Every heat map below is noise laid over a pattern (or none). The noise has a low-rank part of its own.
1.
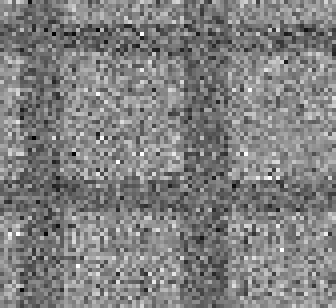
bands of rows crossing bands of columns
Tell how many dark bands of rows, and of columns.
2 and 2
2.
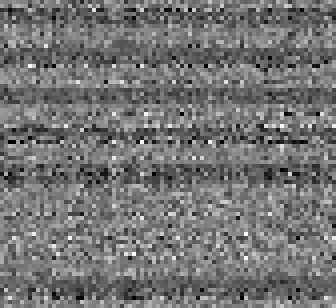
bands of rows
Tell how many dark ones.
6
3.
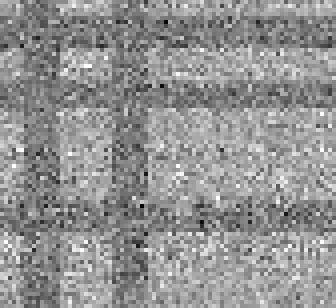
bands of rows crossing bands of columns
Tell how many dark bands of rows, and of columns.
3 and 2
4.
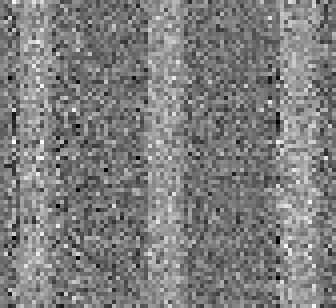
bands of columns
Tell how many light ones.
3
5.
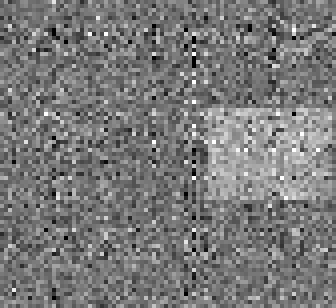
one block
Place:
middle right
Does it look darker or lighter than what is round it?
lighter
